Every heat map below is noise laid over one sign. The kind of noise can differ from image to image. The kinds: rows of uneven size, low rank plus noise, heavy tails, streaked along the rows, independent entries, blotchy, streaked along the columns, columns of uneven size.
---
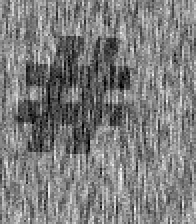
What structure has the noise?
streaked along the columns
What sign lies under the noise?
hash sign
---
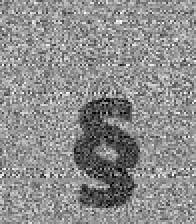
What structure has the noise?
rows of uneven size
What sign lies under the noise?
section sign
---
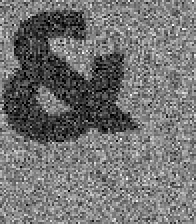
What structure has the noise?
low rank plus noise
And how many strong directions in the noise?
three or four
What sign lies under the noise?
ampersand
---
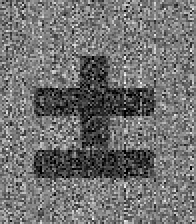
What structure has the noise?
columns of uneven size
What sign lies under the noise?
plus-minus sign
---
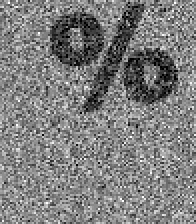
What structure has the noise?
low rank plus noise
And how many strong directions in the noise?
one
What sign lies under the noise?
percent sign
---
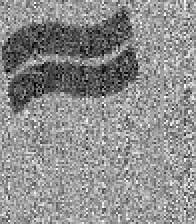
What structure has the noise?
columns of uneven size
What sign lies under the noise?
approximately sign
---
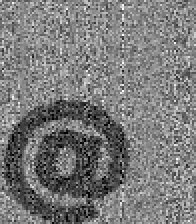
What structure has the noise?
columns of uneven size
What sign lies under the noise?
at sign
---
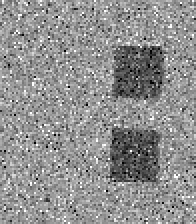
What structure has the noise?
heavy tails
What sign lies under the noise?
colon
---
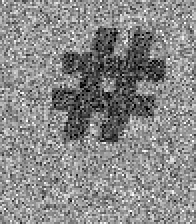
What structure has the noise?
independent entries
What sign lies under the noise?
hash sign
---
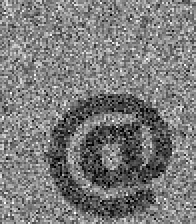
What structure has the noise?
independent entries
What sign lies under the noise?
at sign
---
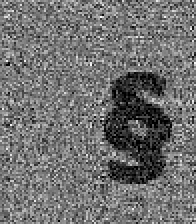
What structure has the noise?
low rank plus noise
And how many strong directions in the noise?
three or four
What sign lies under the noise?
section sign
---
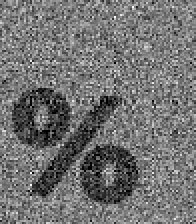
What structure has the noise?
low rank plus noise
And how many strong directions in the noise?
two
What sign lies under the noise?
percent sign
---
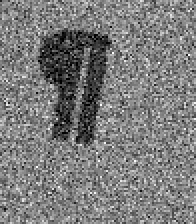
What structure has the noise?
independent entries
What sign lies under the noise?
pilcrow
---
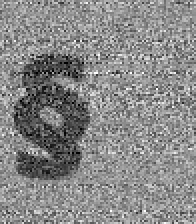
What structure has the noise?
rows of uneven size
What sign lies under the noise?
section sign
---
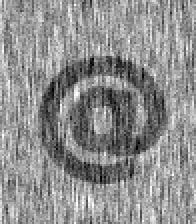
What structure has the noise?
streaked along the columns
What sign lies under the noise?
at sign
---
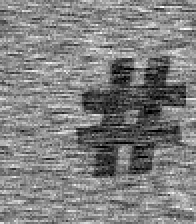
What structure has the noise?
streaked along the rows
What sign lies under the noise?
hash sign
